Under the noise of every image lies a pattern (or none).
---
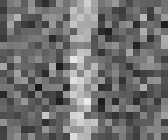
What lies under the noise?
one band of columns
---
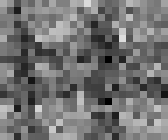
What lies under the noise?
bands of rows crossing bands of columns
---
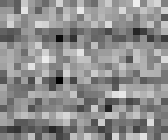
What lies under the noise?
bands of rows
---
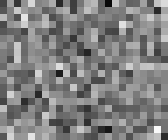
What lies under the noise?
only noise
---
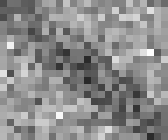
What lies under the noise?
a diagonal band
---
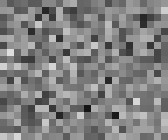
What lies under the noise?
only noise
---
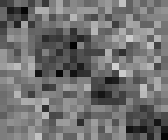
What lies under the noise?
blocks along the diagonal
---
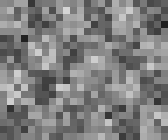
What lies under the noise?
a checkerboard
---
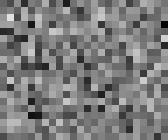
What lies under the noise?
only noise
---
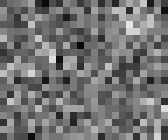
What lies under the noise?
only noise
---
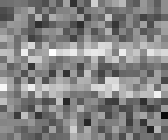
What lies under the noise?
bands of rows
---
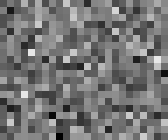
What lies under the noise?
only noise
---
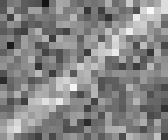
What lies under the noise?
a diagonal band
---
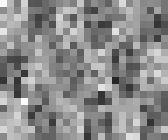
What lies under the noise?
a checkerboard
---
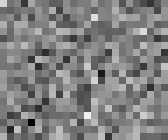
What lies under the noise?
only noise
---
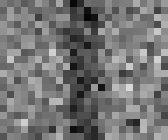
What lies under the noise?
one band of columns
